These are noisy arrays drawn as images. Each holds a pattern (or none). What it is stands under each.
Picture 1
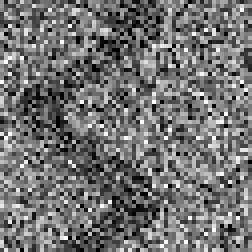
a wavy band
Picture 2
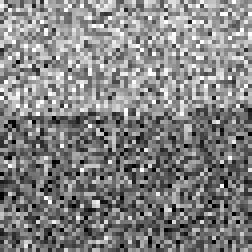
a sharp edge
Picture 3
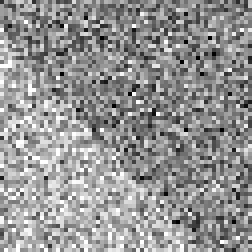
a sharp edge
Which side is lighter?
bottom left
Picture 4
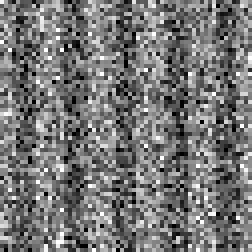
vertical stripes
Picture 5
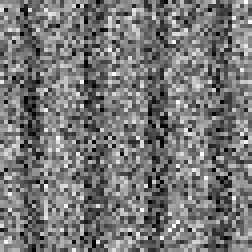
vertical stripes
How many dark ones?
4
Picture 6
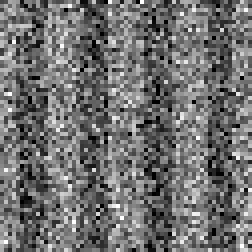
vertical stripes
